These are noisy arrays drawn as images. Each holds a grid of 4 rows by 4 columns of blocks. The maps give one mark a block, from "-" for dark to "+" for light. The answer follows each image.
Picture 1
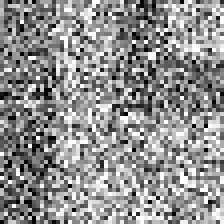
- + - +
- + - -
- + + +
- + + +
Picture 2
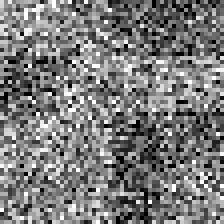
+ + - -
- + + +
+ + - -
+ + - +
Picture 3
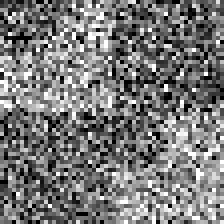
- + - -
+ + - -
- - - +
- - + +
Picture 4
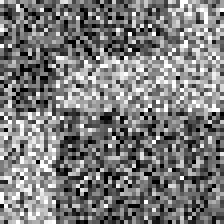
- - - +
- + + +
+ - - -
+ - - -
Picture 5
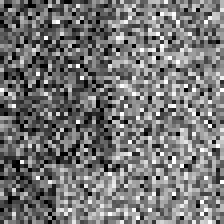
- - + +
- - + +
- - + +
- + + +
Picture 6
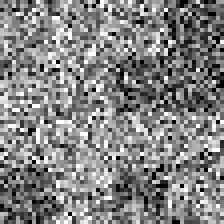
+ + + -
+ + - -
+ + + +
- + - +
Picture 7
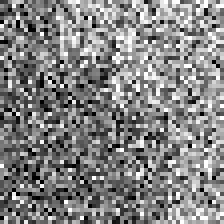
- + + +
- - + +
- - - +
- - - +
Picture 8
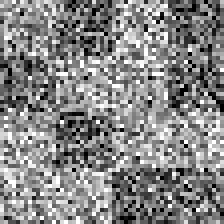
+ - + -
- + + -
+ - + +
+ + - -
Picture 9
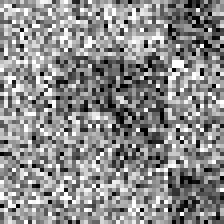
+ + + -
+ - - +
+ + - +
+ + + -
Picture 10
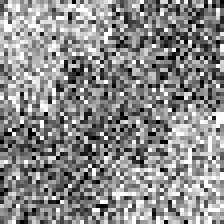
+ + - -
+ - - -
- - - +
- - + +
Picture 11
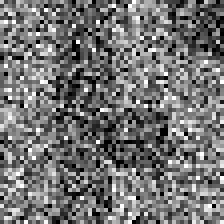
+ - + -
+ - + +
+ - - +
+ - + +
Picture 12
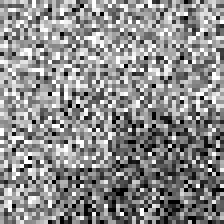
+ + + +
+ + + +
+ + - -
+ - - -
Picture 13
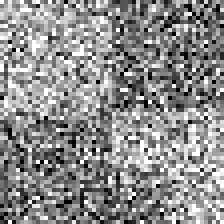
+ + - -
+ + - -
- - + +
- - - +
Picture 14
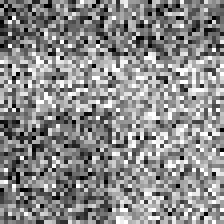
- - - -
+ + + +
- - + +
- - + +
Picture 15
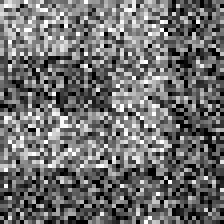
+ + + -
- - + -
+ + + -
- - - -
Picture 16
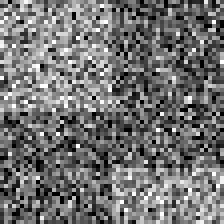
+ + - -
+ + - -
- - - -
- - + +
